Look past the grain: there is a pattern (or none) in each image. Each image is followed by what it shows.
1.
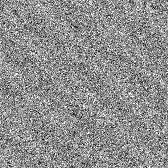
diagonal stripes
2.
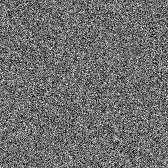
only noise
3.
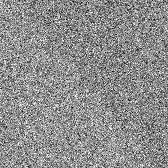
a sharp edge
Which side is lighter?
bottom left
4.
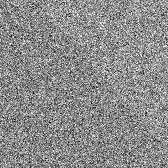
a sharp edge
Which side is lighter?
top right
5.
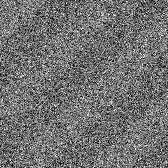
diagonal stripes
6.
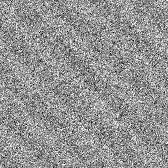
diagonal stripes
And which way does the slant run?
top left to bottom right
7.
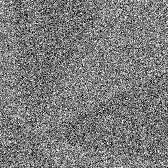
spokes from one point
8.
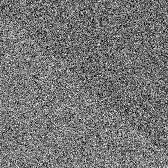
a sharp edge
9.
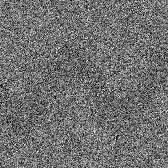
a wavy band
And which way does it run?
left to right
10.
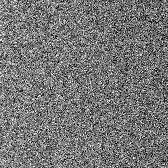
a smooth slope
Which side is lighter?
left
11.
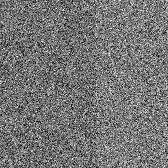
a sharp edge
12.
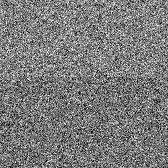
a sharp edge
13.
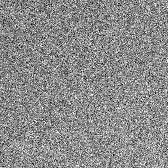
a smooth slope
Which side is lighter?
bottom right
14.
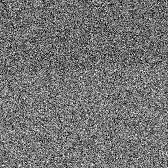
a sharp edge
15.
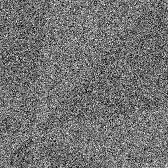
spokes from one point
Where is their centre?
bottom left
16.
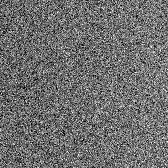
a smooth slope
